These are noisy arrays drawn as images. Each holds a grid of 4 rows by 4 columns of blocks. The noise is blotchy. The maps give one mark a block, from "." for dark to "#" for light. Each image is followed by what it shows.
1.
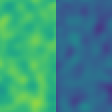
# # . .
# # . .
# # . .
# # . .
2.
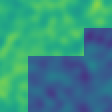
# # # #
# # # .
# . . .
# . . .
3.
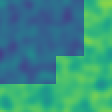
. . . #
. . . #
. . # #
# # # #
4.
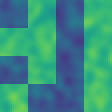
. # . #
# # . #
. # . #
# . . #
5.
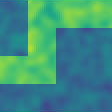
. # # #
. # . .
# # . .
. . . .
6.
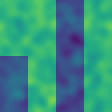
# # . #
# # . #
. # . #
. # . #
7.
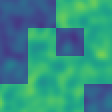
. . # #
. # . #
. # # #
# # # .
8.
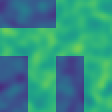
. . # #
# # # #
. # . #
. # . #
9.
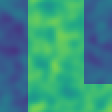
. # # .
. # # .
. # # .
. # # #
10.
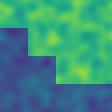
# # # #
. # # #
. . # #
. . . .
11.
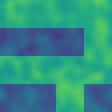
# # # #
. . . #
# # # #
. . # .
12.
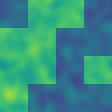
. # # .
# # . .
# # . #
# . . .
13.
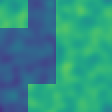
# . # #
. . # #
. . # #
. # # #
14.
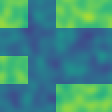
# . # #
. . . .
# . . .
. . # #
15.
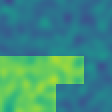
. . . .
. . . .
# # # .
# # . .
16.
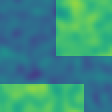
. . # #
. . # #
. . . .
# # # .
